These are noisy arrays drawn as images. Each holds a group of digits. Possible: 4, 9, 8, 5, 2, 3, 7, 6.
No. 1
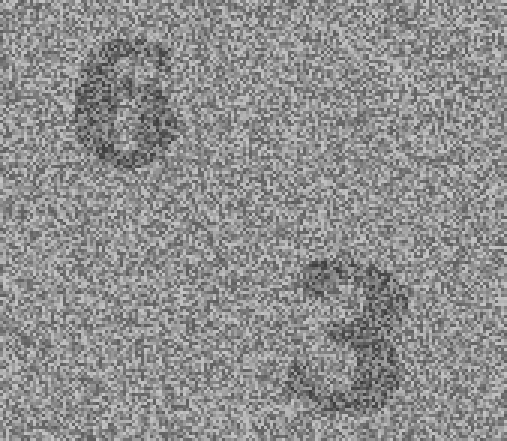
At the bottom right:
3
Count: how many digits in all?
2
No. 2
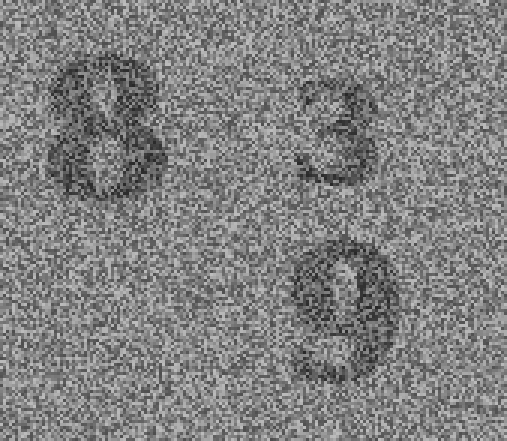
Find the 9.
bottom right
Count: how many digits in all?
3
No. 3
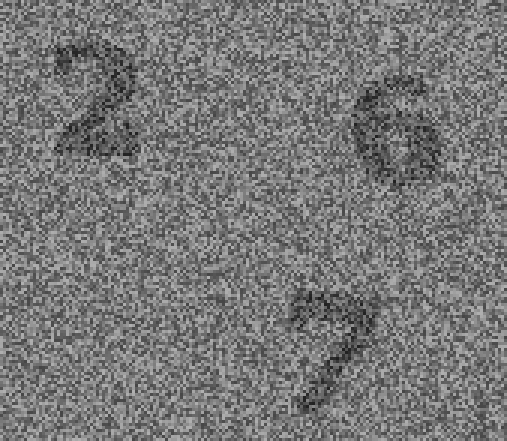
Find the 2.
top left
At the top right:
6
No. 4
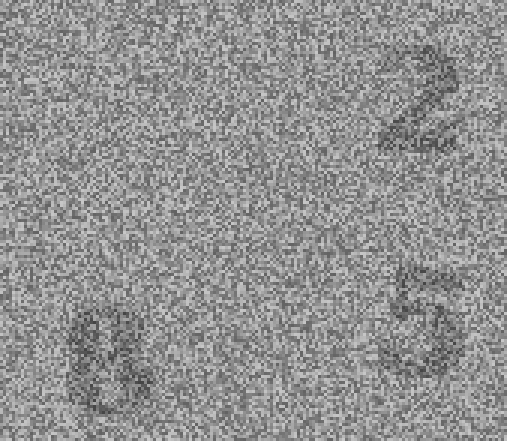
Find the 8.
bottom left
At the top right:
2
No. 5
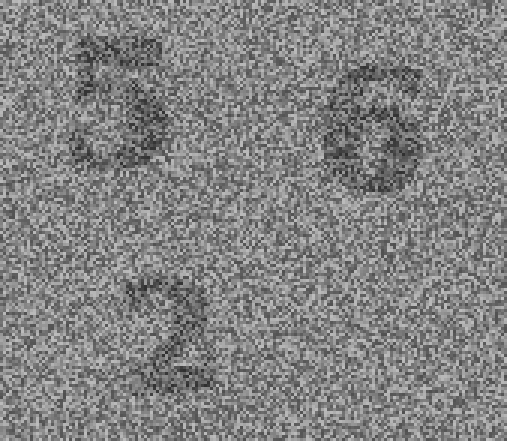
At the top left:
5
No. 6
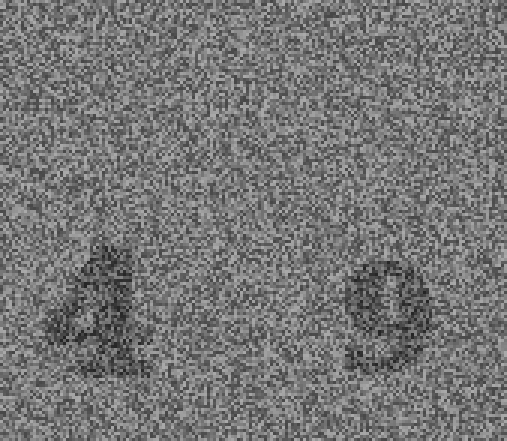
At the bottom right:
9
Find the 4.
bottom left
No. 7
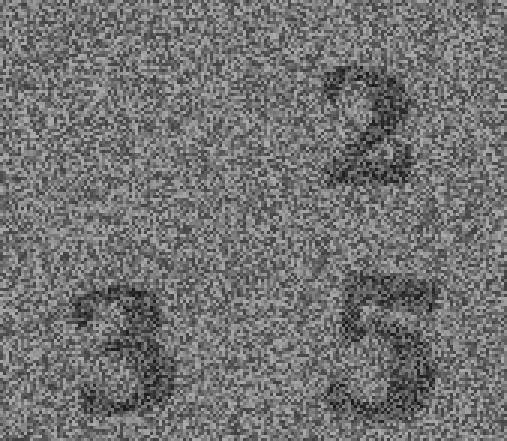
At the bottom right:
5
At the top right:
2
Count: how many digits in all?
3
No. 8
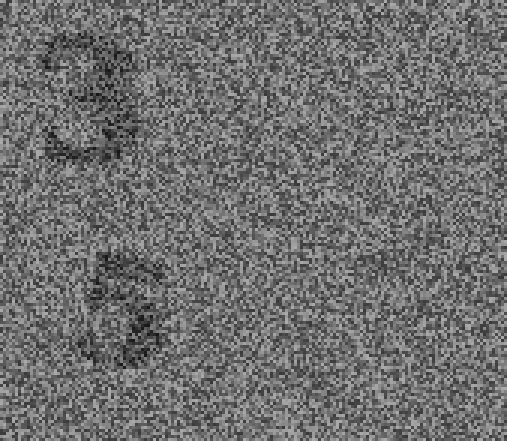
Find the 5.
bottom left
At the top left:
3
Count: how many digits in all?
2
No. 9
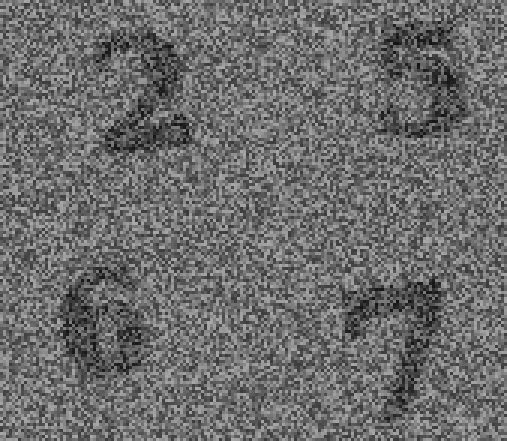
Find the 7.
bottom right
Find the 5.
top right
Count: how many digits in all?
4
